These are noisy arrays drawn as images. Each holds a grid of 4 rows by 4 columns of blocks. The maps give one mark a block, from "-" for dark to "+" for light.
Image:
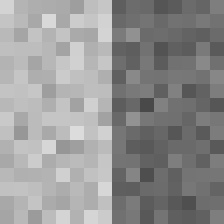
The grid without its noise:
++--
++--
++--
++--
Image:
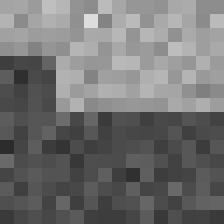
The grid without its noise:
++++
-+++
----
----
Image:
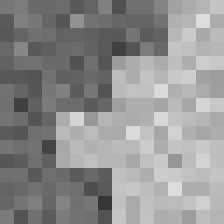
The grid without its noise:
---+
--++
-+++
--++
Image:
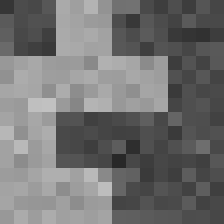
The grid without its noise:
-+--
+++-
+---
++--
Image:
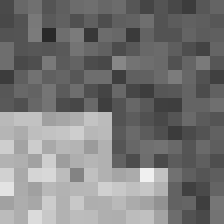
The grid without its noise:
----
----
++--
+++-
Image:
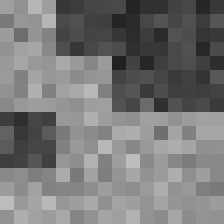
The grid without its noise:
+---
++--
-+++
++++
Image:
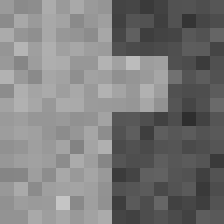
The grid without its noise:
++--
+++-
++--
++--
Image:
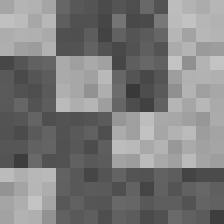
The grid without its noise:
+--+
-+-+
--++
+---
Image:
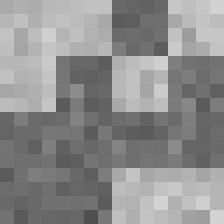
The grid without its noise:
++-+
+-+-
----
--++
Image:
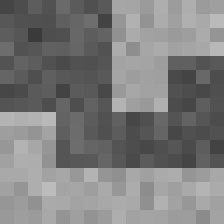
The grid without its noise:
--++
--+-
+---
++++
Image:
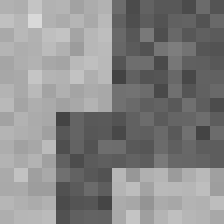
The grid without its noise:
++--
++--
+---
+-++
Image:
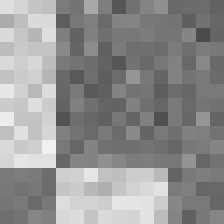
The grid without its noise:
+---
+---
+---
-++-
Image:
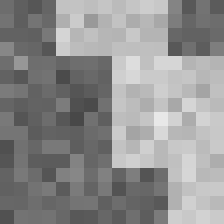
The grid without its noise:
-++-
--++
--++
---+
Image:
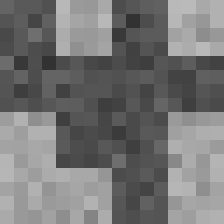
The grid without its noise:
-+-+
----
+--+
++-+
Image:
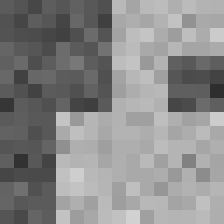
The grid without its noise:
--++
--+-
-+++
-+++
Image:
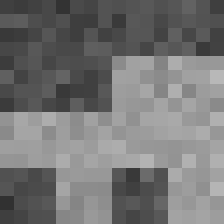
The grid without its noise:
----
--++
++++
-+-+
